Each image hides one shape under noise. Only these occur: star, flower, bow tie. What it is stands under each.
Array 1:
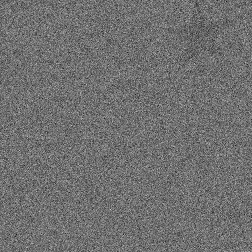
star
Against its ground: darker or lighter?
darker
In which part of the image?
top right
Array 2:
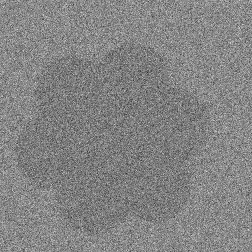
flower
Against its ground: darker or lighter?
darker
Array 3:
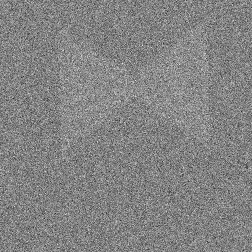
bow tie
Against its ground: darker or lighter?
lighter
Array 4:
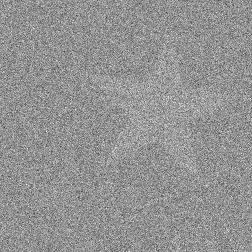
star
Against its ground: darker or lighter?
lighter
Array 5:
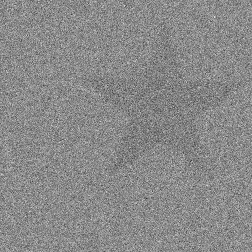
star
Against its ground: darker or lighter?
darker
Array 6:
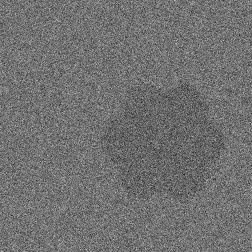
flower
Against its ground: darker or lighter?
darker
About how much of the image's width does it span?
half
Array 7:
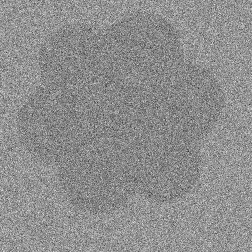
flower
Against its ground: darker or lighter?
darker
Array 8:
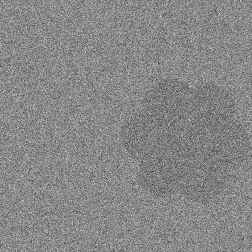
flower
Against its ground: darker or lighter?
darker
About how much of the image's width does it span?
half
